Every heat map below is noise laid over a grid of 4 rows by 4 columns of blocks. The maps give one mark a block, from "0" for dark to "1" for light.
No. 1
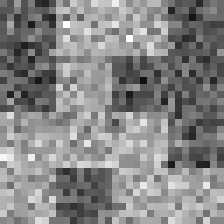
0 1 1 0
0 1 0 0
1 1 1 0
1 0 1 1
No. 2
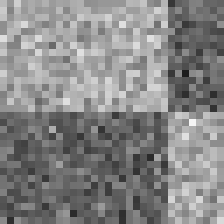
1 1 1 0
1 1 1 0
0 0 0 1
0 0 0 1
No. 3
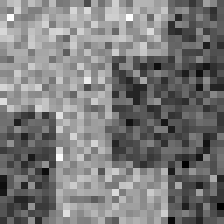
1 1 1 0
1 1 0 0
0 1 0 0
0 1 1 0
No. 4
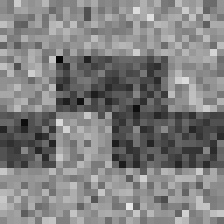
1 1 1 1
1 0 0 1
0 1 0 0
1 1 1 1
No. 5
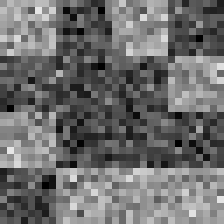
1 0 1 0
0 0 0 1
1 0 0 0
0 1 1 1
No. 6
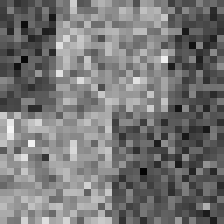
0 1 1 0
0 1 1 0
1 1 0 0
1 1 0 0
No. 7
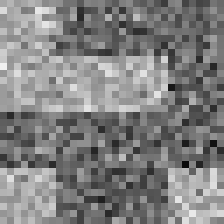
1 0 0 0
1 1 1 0
0 0 0 0
1 0 0 1
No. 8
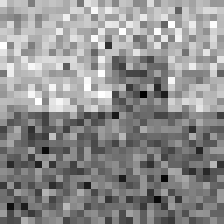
1 1 1 1
1 1 0 1
0 0 0 0
0 0 0 0
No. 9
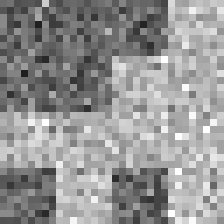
0 0 0 1
0 0 1 1
1 1 1 1
0 1 0 1
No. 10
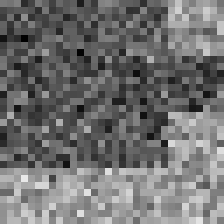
0 0 0 1
0 0 0 0
0 0 0 1
1 1 1 1
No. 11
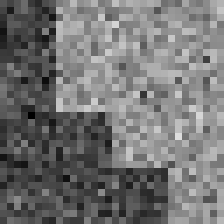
0 1 1 1
0 1 1 1
0 0 1 1
0 0 0 1
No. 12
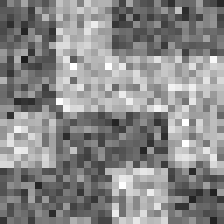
0 1 0 0
0 1 1 1
1 0 0 1
0 0 1 0
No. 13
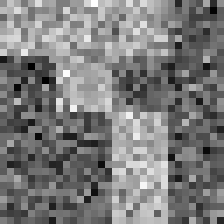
1 1 1 0
0 1 0 0
0 0 1 0
0 0 1 0
